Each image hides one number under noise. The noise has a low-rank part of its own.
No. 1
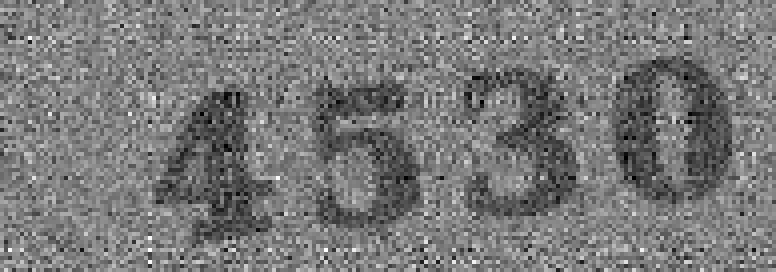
4530
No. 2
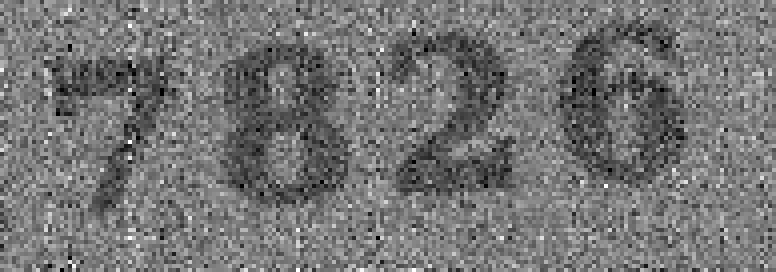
7826
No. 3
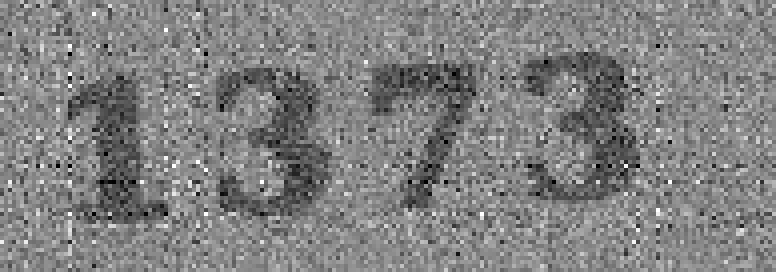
1373
